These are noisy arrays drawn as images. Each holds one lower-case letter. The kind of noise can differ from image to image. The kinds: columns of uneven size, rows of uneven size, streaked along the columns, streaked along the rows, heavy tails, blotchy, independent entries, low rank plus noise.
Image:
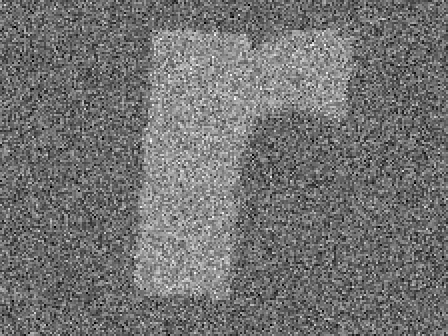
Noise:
independent entries
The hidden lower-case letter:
r
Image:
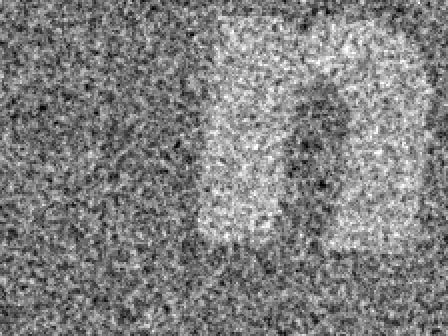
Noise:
blotchy
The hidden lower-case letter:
n
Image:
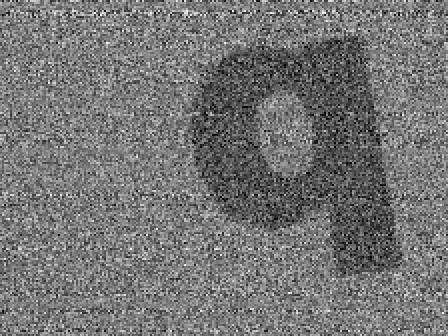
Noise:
rows of uneven size
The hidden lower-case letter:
q
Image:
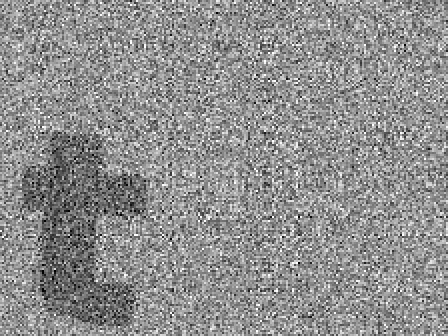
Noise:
low rank plus noise
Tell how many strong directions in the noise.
three or four
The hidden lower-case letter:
t
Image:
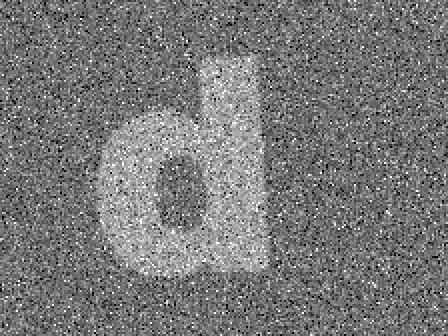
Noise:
heavy tails
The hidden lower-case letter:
d
